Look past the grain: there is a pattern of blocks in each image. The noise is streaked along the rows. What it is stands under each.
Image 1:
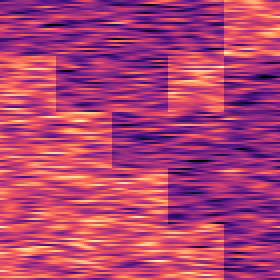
mirrored about the diagonal from the bottom left
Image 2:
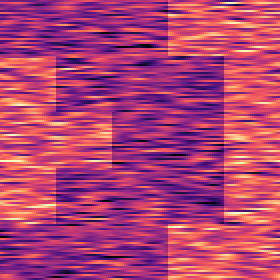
top and bottom mirror each other
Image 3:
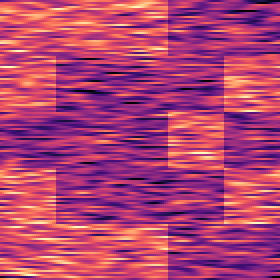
top and bottom mirror each other
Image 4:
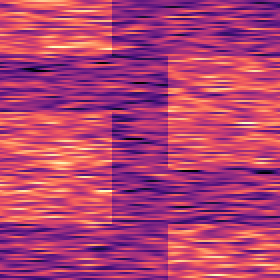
the same after a half turn
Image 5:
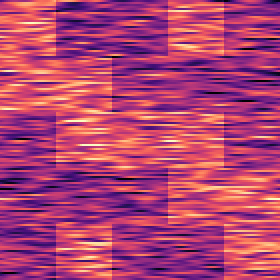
the same after a half turn
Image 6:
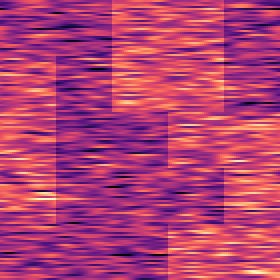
no symmetry
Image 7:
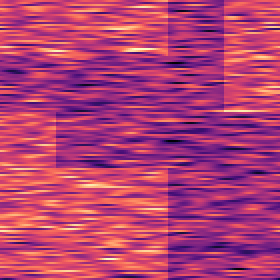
no symmetry
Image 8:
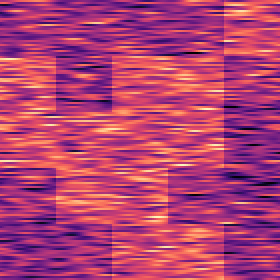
mirrored about the diagonal from the bottom left
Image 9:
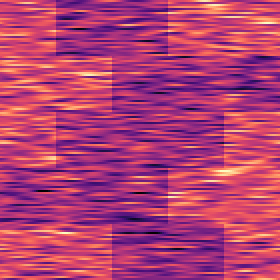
the same after a half turn
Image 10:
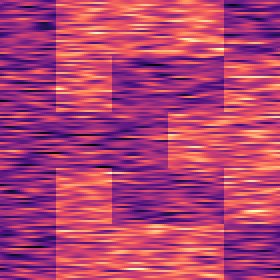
top and bottom mirror each other
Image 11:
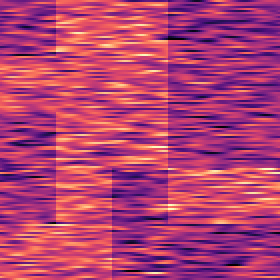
no symmetry
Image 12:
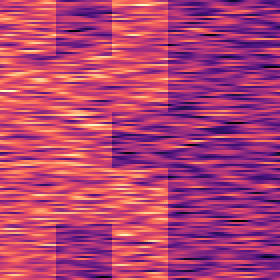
top and bottom mirror each other
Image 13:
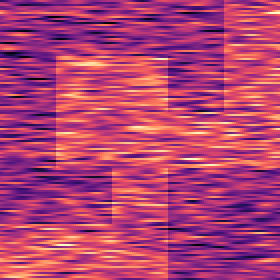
mirrored about the diagonal from the top left
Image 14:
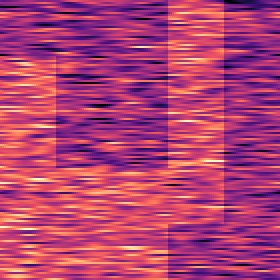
no symmetry
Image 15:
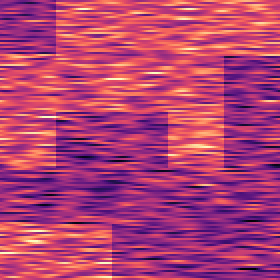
no symmetry
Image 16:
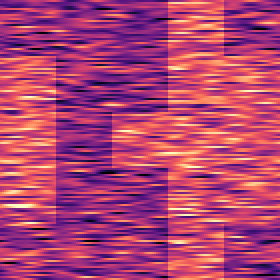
top and bottom mirror each other
